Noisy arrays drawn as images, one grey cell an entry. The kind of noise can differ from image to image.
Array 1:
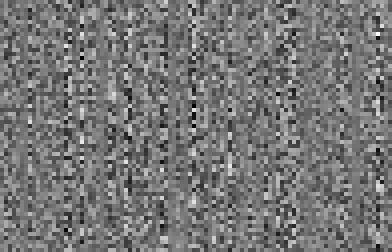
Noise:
columns of uneven size
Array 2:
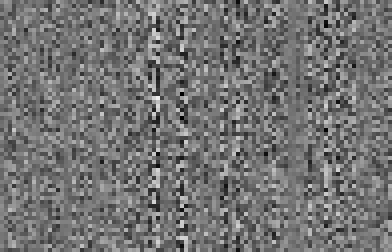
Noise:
columns of uneven size
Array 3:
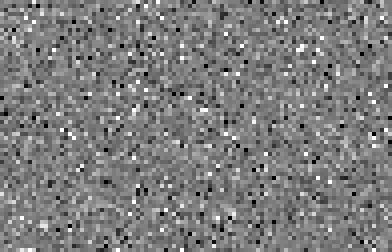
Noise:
heavy tails
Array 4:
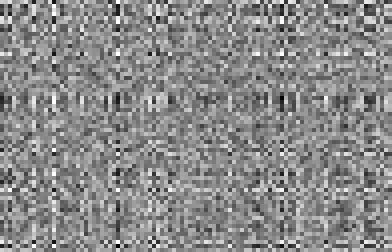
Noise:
low rank plus noise
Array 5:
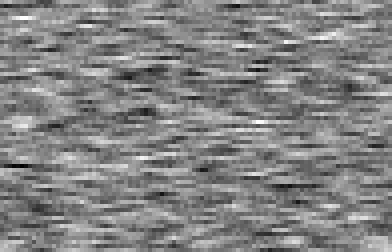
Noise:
streaked along the rows
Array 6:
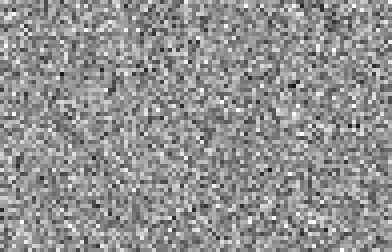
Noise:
independent entries
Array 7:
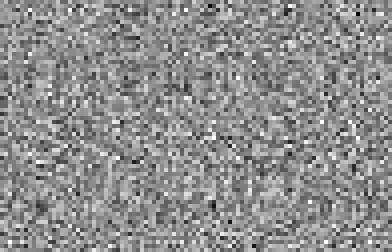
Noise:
low rank plus noise
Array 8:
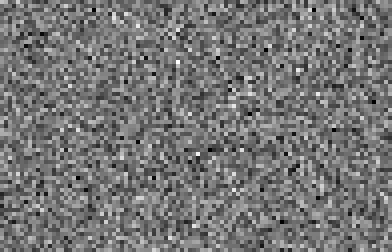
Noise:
independent entries
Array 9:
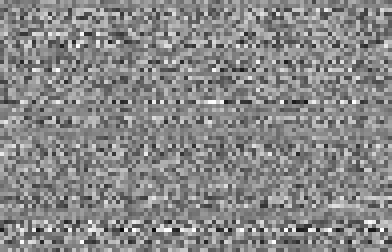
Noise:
rows of uneven size
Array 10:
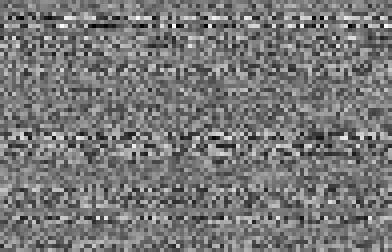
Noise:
rows of uneven size
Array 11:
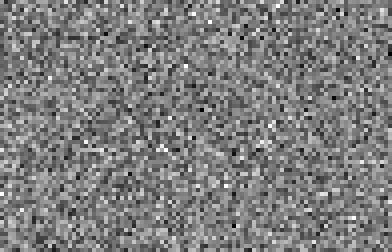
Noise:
independent entries
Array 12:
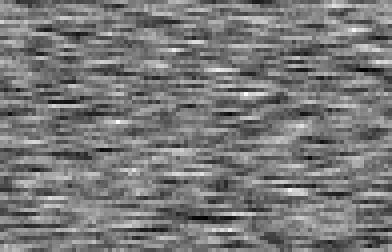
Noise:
streaked along the rows
